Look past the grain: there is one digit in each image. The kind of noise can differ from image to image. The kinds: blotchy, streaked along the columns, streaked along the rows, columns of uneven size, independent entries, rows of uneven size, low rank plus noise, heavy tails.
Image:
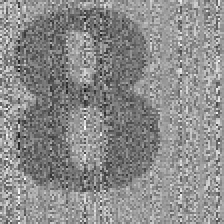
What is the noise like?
columns of uneven size
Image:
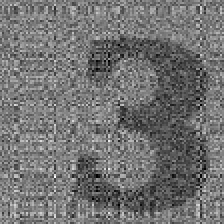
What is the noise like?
low rank plus noise
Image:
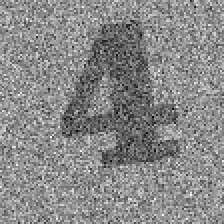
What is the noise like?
independent entries
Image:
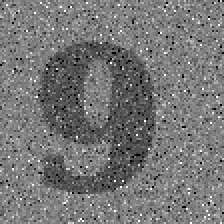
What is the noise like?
heavy tails
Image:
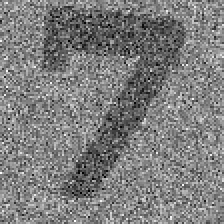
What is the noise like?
independent entries
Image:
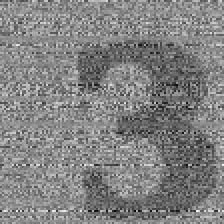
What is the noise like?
rows of uneven size
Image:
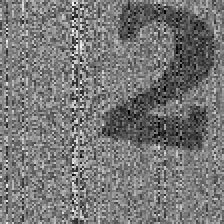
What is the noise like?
columns of uneven size
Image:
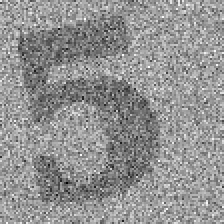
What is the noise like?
independent entries
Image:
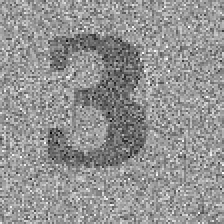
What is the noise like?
independent entries
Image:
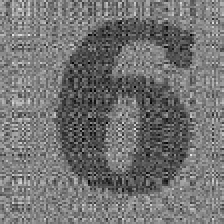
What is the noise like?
low rank plus noise
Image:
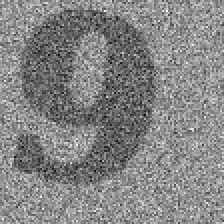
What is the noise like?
independent entries
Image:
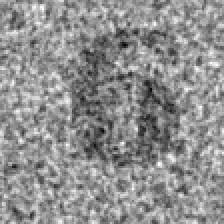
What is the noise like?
blotchy
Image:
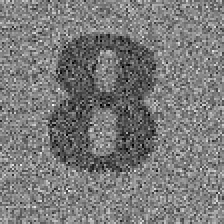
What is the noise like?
low rank plus noise
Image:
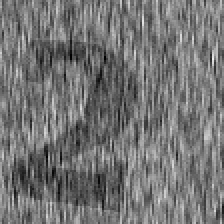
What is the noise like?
streaked along the columns
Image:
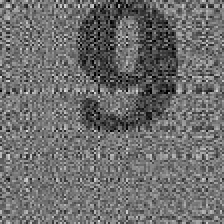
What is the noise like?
low rank plus noise
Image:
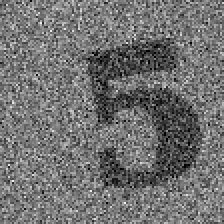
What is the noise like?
independent entries
